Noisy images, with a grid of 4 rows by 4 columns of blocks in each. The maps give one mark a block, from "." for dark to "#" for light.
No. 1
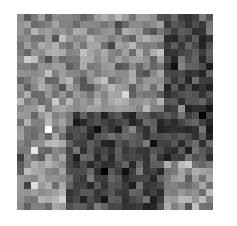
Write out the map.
# # # .
# # # .
# . . .
# . . #
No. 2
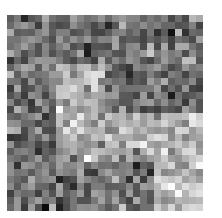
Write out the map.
. . . .
. # . .
. # # #
. . . #
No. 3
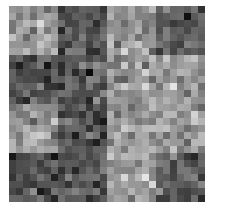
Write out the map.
# . # .
. . # #
# . # #
. . # .
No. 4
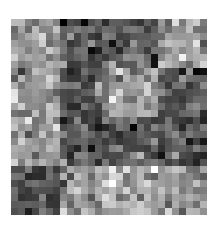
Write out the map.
# . . #
# . # .
# . . .
. # # #
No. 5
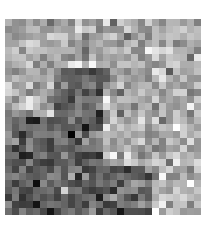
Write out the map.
# # # #
# . # #
. . # #
. . . #
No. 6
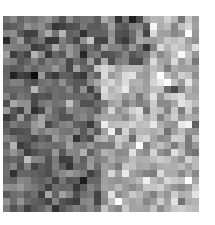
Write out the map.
. . . #
. . # #
. . # #
. . # #
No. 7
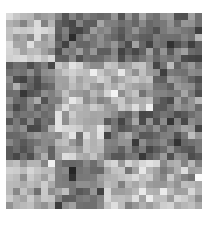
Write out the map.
# . . .
. # # .
. # . .
# . # #
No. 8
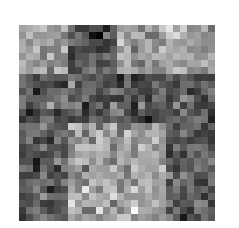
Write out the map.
# . # #
. . . .
. # # .
. # # .
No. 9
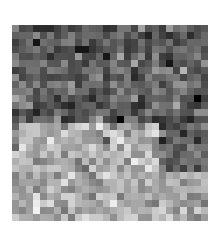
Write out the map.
. . . .
. . . .
# # # .
# # # #
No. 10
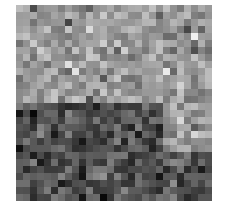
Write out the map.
# # # #
# # # #
. . . #
. . . .
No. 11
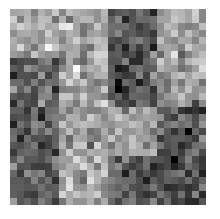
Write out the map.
# # . #
. # . #
. # # .
. # . .
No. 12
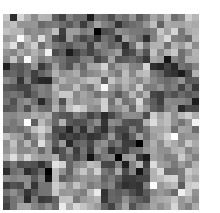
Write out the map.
# . . #
. # # .
# . . #
. # . #
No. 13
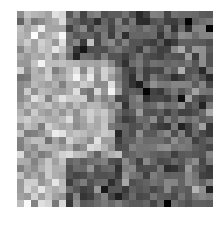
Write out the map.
# . . .
# # . .
# # . .
# . . .
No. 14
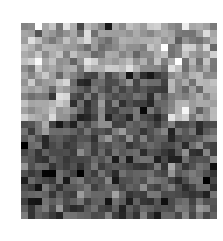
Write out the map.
# # # #
# . . #
. . . .
. . . .
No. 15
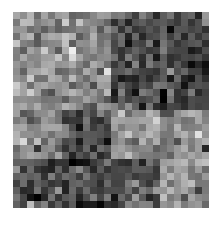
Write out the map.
# # . .
# # . .
# . # #
. . . #
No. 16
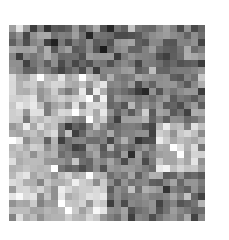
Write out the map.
. . . .
# # . .
# . . #
# # . .
